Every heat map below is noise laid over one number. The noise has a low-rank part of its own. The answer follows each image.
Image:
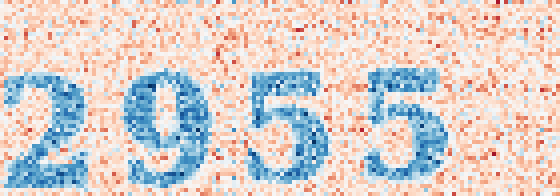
2955
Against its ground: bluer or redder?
bluer
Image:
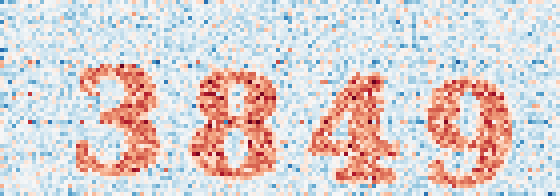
3849
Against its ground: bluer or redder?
redder
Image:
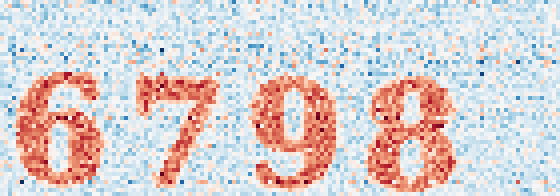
6798
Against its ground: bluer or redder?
redder
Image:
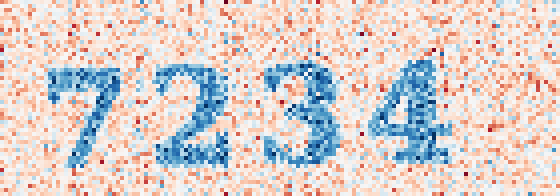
7234
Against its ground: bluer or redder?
bluer
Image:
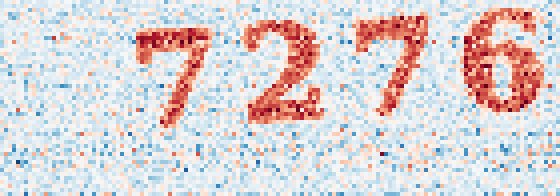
7276
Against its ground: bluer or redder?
redder
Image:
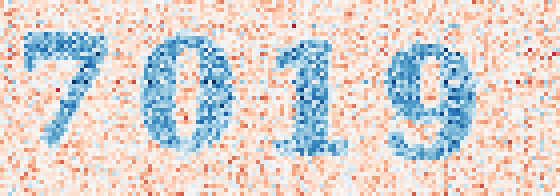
7019
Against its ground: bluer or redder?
bluer
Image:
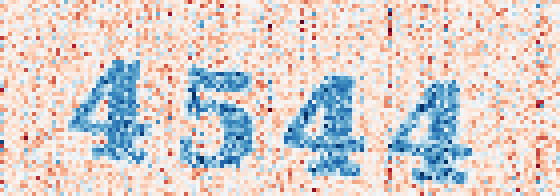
4544
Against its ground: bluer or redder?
bluer
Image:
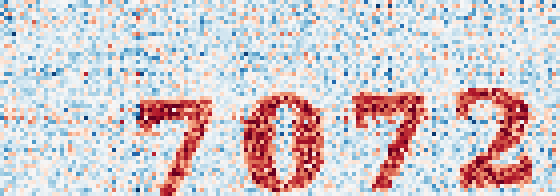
7072
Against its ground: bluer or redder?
redder
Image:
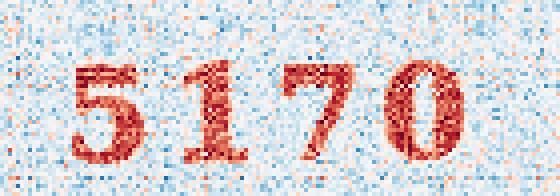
5170
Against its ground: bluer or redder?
redder
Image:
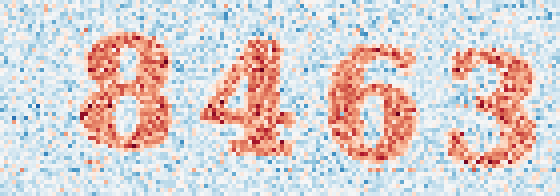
8463
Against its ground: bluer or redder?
redder
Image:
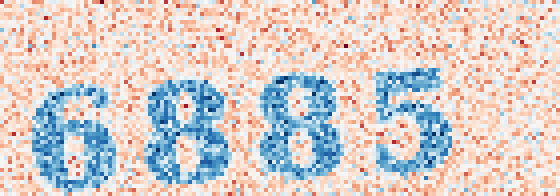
6885
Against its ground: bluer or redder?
bluer
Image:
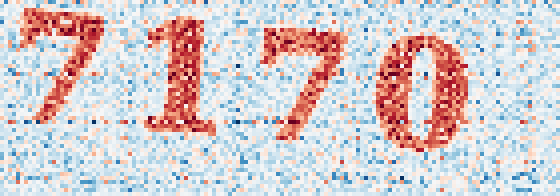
7170
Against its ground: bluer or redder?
redder
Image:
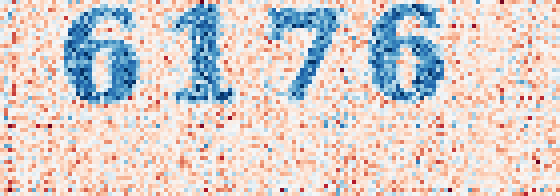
6176
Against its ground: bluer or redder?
bluer
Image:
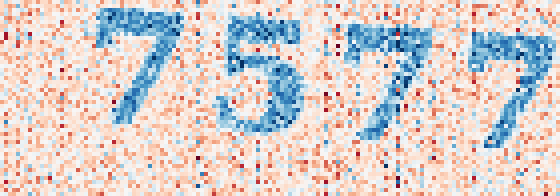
7577
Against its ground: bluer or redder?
bluer
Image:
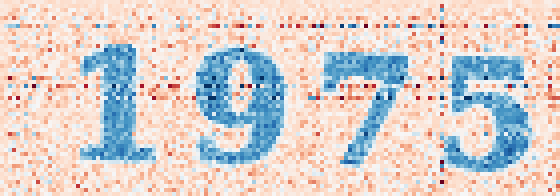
1975
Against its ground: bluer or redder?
bluer
